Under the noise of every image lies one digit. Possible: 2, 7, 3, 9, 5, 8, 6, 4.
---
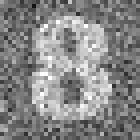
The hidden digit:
8
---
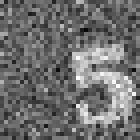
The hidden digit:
5
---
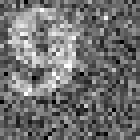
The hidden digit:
9
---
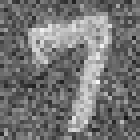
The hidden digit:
7
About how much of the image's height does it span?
nearly all
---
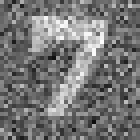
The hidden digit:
7
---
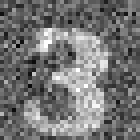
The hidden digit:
3
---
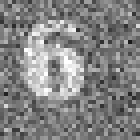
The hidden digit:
6
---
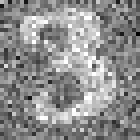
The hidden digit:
3
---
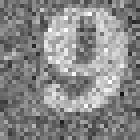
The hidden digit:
9
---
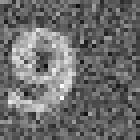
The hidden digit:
9
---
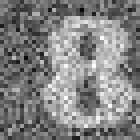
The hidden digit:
8
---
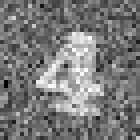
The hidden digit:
4
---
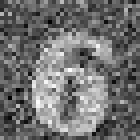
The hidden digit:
6
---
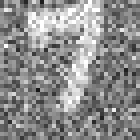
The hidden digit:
7
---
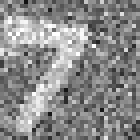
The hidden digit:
7
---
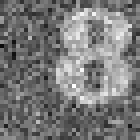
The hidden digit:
8
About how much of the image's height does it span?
two thirds
